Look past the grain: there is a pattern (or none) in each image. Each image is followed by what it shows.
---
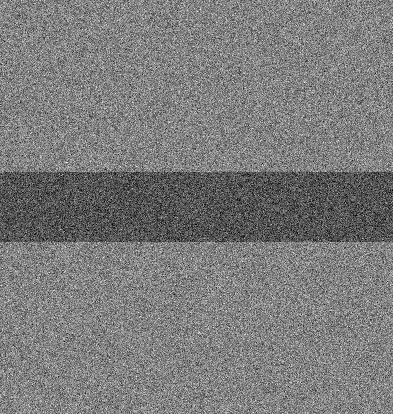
one horizontal stripe
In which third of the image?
middle
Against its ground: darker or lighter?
darker
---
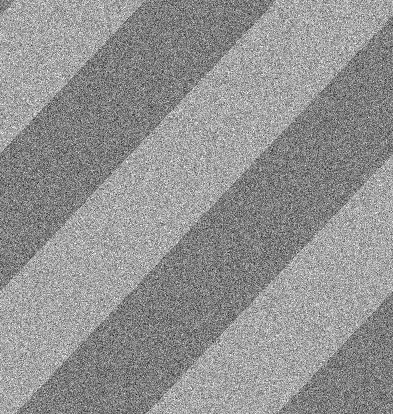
diagonal stripes
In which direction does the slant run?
bottom left to top right
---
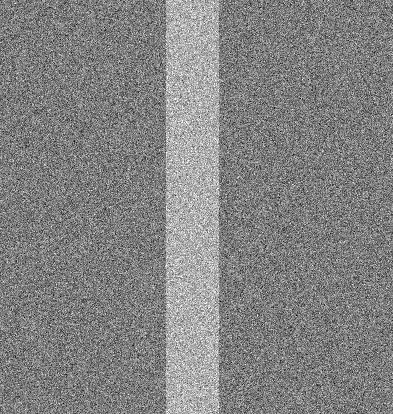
one vertical stripe
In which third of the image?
middle
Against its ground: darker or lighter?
lighter
